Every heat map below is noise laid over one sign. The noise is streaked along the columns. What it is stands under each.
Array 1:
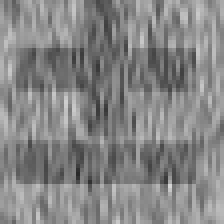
dark plus-minus sign
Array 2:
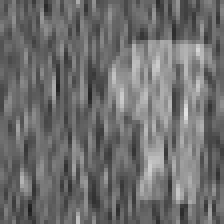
light pilcrow
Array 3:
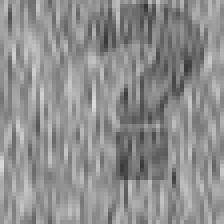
dark question mark
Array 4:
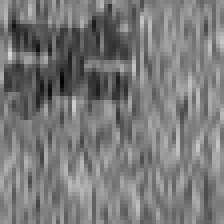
dark not-equal sign
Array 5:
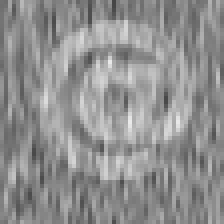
light at sign
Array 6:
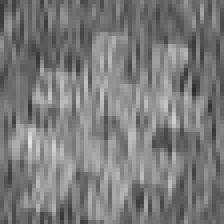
light hash sign
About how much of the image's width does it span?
nearly all
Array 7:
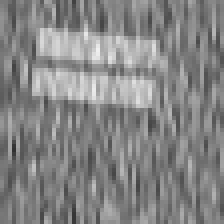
light equals sign
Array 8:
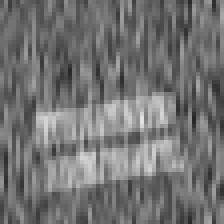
light equals sign
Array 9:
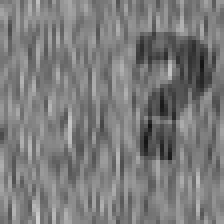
dark question mark
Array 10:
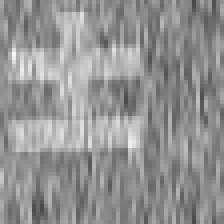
light plus-minus sign
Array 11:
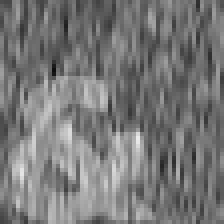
light ampersand
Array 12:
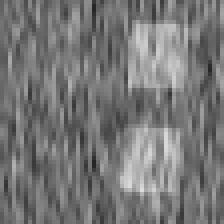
light colon
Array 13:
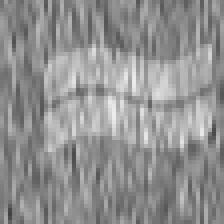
light approximately sign
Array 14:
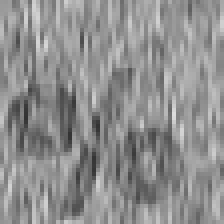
dark percent sign
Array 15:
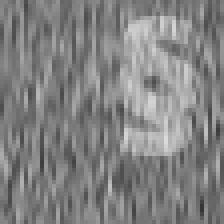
light section sign
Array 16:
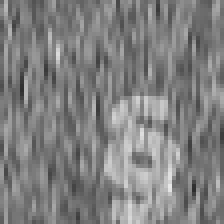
light section sign
